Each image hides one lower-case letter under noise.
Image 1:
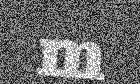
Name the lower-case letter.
m
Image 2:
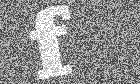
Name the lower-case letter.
f
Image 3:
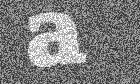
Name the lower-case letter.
a
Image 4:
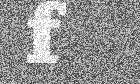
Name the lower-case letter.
f
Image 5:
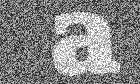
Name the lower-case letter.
a
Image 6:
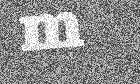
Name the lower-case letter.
m
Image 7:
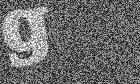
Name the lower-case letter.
g
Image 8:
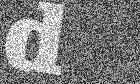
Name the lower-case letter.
d
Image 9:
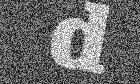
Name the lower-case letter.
d
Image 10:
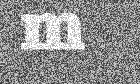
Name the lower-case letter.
m
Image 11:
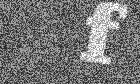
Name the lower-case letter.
f
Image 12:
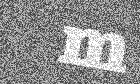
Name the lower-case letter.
m
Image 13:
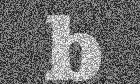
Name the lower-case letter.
b
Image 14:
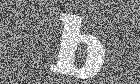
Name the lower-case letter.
b
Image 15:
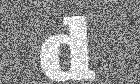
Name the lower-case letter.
d
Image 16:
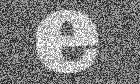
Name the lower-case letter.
e
